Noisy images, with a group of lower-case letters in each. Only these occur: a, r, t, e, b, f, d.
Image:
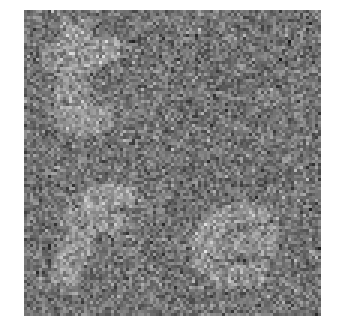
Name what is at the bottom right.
e
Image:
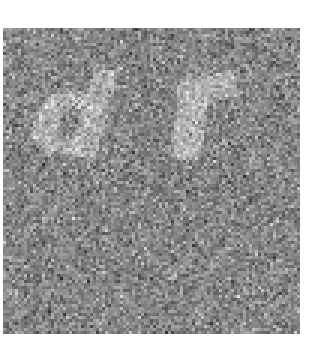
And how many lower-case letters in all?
2
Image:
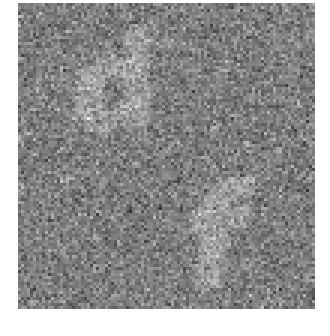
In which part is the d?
top left
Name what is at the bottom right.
f
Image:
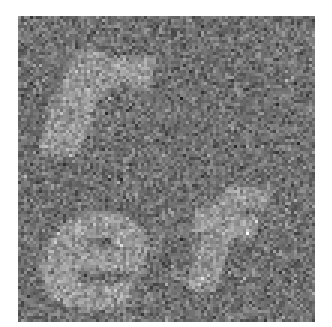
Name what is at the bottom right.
f
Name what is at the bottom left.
e
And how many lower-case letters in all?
3
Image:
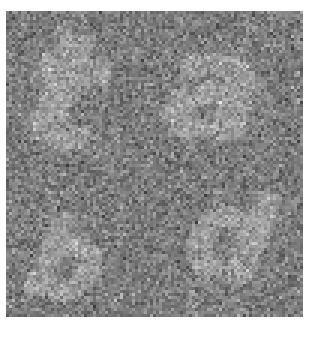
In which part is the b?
bottom left
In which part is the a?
top right
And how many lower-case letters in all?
4
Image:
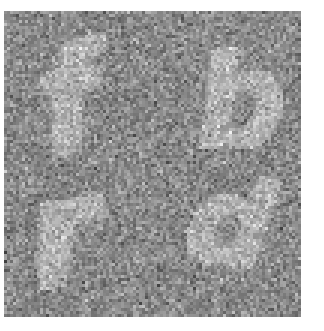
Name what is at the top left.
f
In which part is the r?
bottom left
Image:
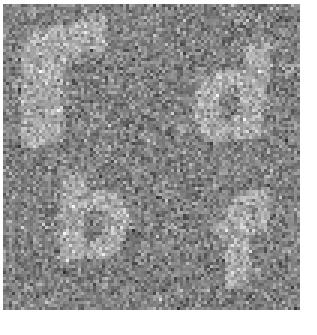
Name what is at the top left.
r
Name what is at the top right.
d
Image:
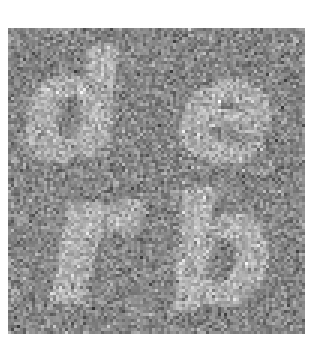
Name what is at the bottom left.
r
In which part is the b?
bottom right
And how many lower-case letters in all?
4
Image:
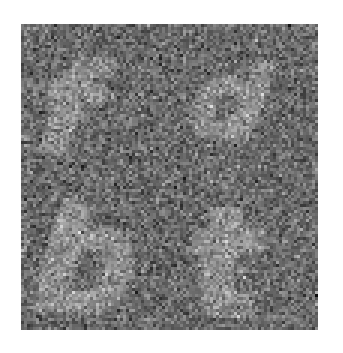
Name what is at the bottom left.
b
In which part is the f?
top left
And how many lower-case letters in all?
4
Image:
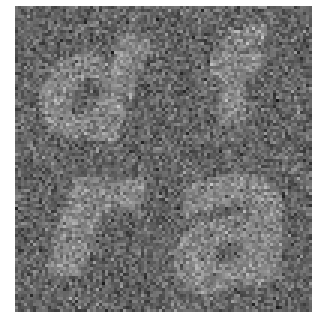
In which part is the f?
top right
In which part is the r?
bottom left
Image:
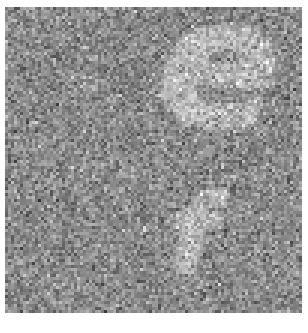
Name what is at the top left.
nothing
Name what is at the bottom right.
f
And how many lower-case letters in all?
2
